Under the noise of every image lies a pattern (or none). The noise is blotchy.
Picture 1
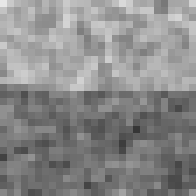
a sharp edge
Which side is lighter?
top
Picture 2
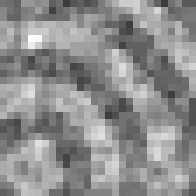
rings round one point
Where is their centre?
bottom left
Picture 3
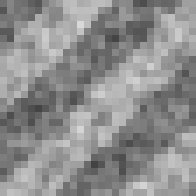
diagonal stripes
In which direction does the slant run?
bottom left to top right
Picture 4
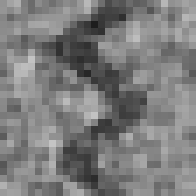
a wavy band
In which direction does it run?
top to bottom
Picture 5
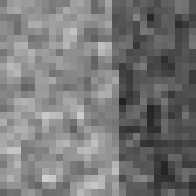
a sharp edge
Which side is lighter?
left
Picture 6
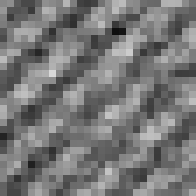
diagonal stripes
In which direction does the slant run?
bottom left to top right
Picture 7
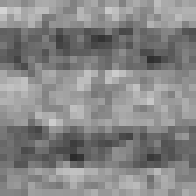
horizontal stripes
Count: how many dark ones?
2
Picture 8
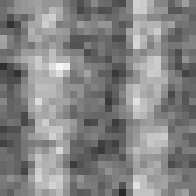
vertical stripes
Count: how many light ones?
2
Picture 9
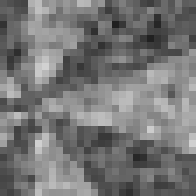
spokes from one point
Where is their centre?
middle left
